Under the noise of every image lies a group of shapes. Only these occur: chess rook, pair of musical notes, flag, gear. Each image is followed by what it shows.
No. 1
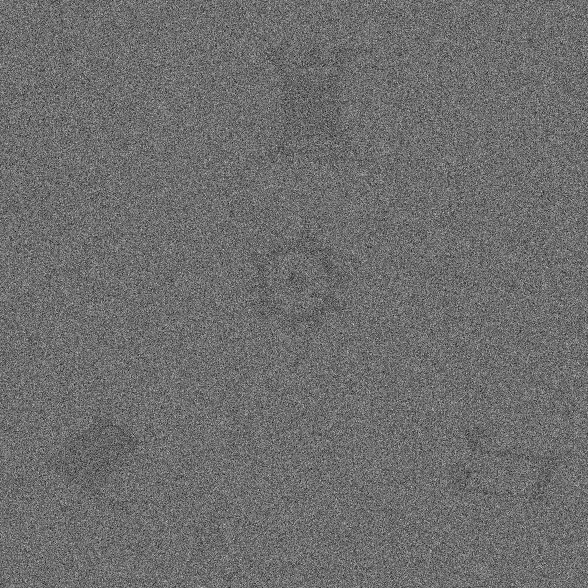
top middle: chess rook; centre: gear; bottom left: flag; bottom right: pair of musical notes
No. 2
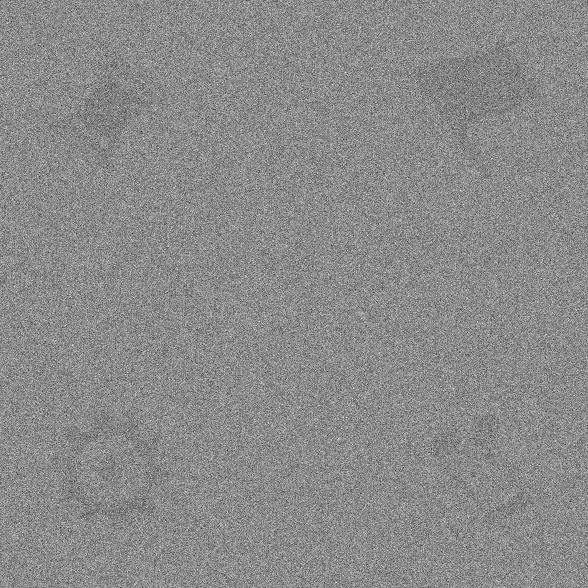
top left: chess rook; top right: flag; bottom left: gear; bottom right: pair of musical notes
